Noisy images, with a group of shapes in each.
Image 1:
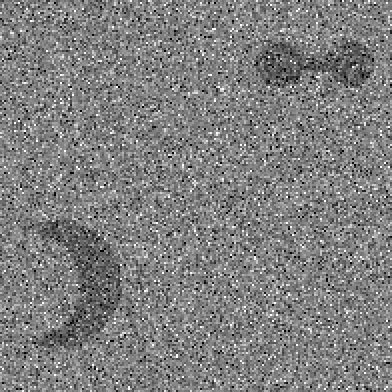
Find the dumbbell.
top right
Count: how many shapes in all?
2
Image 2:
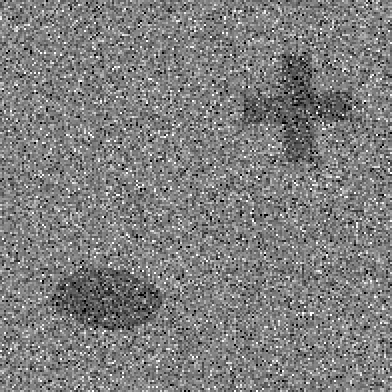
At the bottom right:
nothing
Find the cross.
top right
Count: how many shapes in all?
2
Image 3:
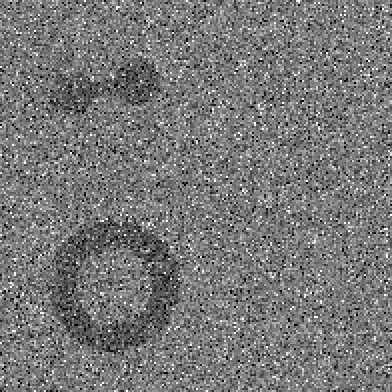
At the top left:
dumbbell
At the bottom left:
ring
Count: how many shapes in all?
2
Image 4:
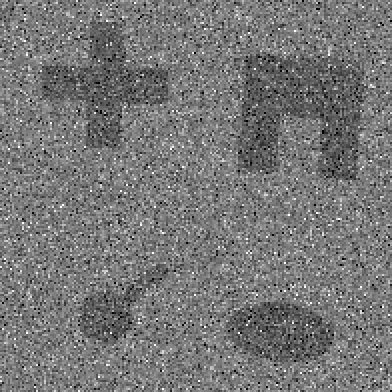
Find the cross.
top left
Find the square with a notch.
top right
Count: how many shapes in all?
4
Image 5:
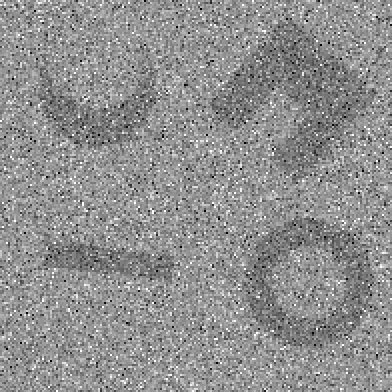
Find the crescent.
top left
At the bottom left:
bar
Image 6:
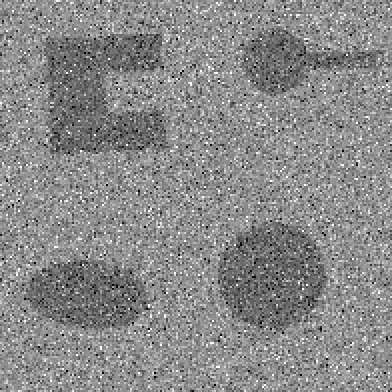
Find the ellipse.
bottom left
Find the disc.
bottom right
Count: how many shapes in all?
4
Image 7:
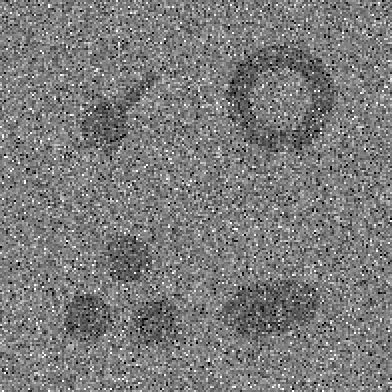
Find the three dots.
bottom left
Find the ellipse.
bottom right
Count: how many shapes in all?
4
